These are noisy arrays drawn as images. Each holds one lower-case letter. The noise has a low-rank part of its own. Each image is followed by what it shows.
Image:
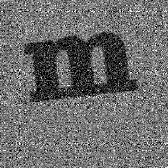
m
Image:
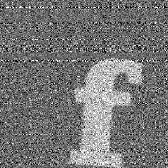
f
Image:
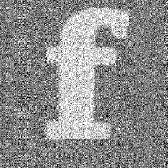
f
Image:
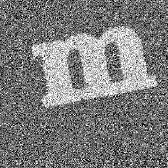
m
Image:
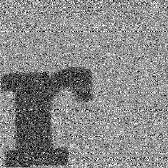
r
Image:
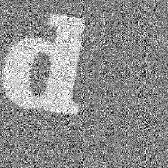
d
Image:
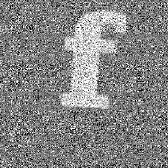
f
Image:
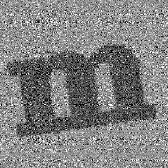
m
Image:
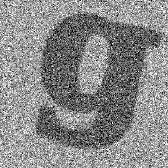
g
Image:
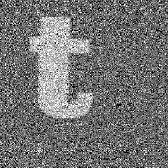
t
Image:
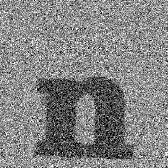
n
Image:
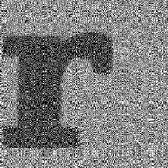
r
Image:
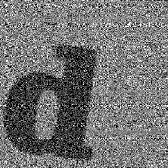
d
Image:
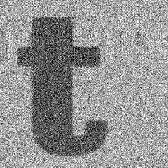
t
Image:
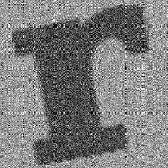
r
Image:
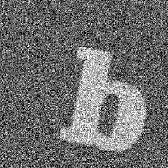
b
